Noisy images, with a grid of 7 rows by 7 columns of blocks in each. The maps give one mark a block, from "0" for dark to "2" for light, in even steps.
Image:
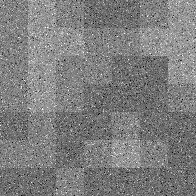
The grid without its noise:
1 2 1 0 0 1 2
1 2 2 1 1 2 2
1 2 1 1 0 0 2
1 2 1 0 0 0 1
0 1 0 0 1 0 0
1 1 0 1 2 1 0
0 0 1 0 0 0 0
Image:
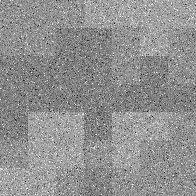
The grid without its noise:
1 1 1 2 2 2 2
1 1 0 0 1 2 1
0 0 0 0 1 0 1
0 0 0 0 0 0 0
0 2 2 0 2 2 1
1 2 2 1 2 1 1
2 2 1 0 1 1 1
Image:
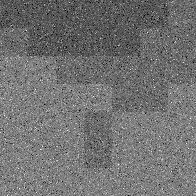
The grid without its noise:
0 0 0 0 0 0 1
1 0 0 0 0 1 1
2 2 1 1 1 1 1
2 2 2 2 1 1 2
2 2 2 1 2 2 2
2 2 2 1 2 2 2
2 2 2 2 2 2 2
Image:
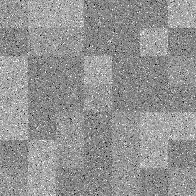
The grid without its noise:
1 2 2 0 0 0 2
0 1 1 0 0 2 0
2 0 0 2 0 0 1
2 0 0 1 0 0 0
2 0 1 0 1 2 2
0 2 1 0 1 2 0
1 2 0 0 1 0 1
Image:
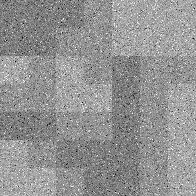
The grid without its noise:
0 0 0 1 2 2 2
0 0 1 1 2 2 2
2 1 2 1 0 1 1
1 1 2 2 0 1 2
0 0 1 1 0 1 2
2 1 0 0 0 1 2
2 2 1 0 0 1 2
